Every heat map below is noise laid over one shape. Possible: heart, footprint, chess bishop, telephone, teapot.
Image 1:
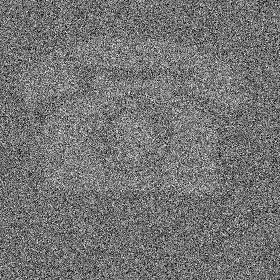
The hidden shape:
telephone
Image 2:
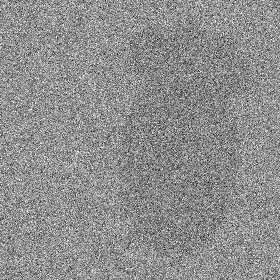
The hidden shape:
footprint
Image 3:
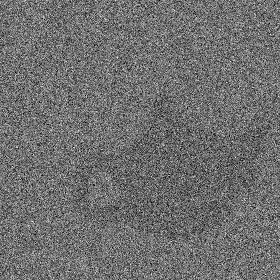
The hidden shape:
teapot
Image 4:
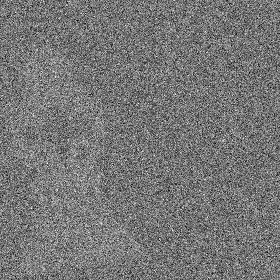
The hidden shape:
chess bishop
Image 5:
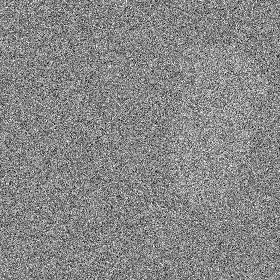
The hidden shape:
footprint
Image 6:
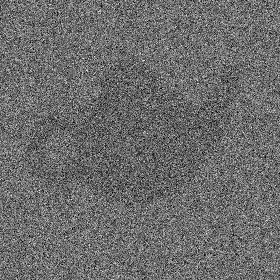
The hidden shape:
teapot
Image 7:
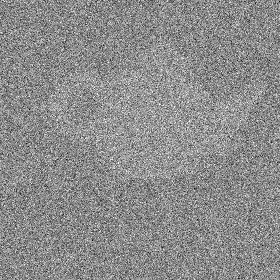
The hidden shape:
teapot
